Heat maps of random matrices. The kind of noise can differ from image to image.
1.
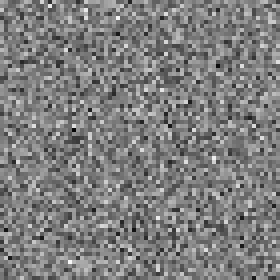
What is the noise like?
independent entries
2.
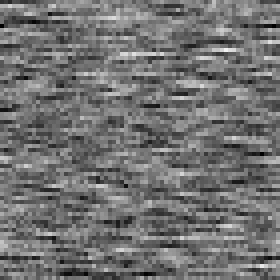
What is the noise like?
streaked along the rows
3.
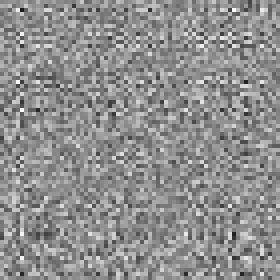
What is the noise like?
low rank plus noise
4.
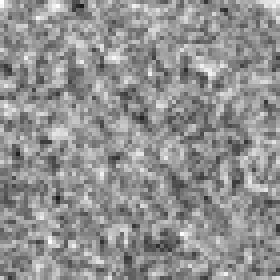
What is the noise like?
blotchy
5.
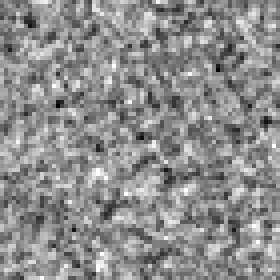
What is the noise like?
blotchy
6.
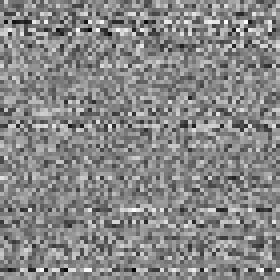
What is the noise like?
rows of uneven size
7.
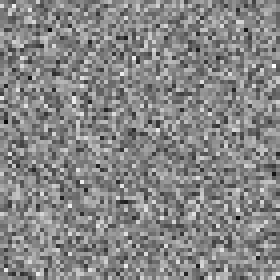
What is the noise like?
independent entries
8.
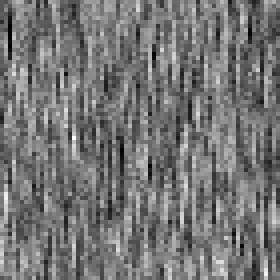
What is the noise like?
streaked along the columns
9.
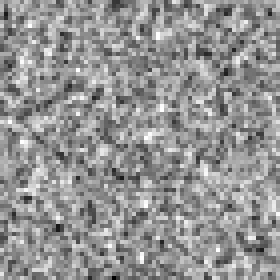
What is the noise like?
blotchy
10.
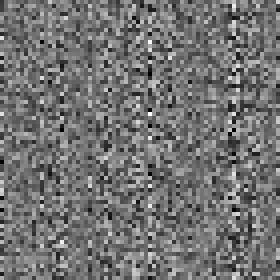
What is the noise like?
columns of uneven size
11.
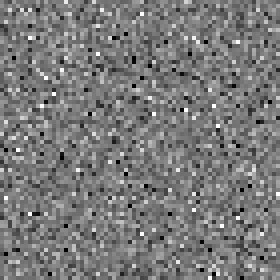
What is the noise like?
heavy tails
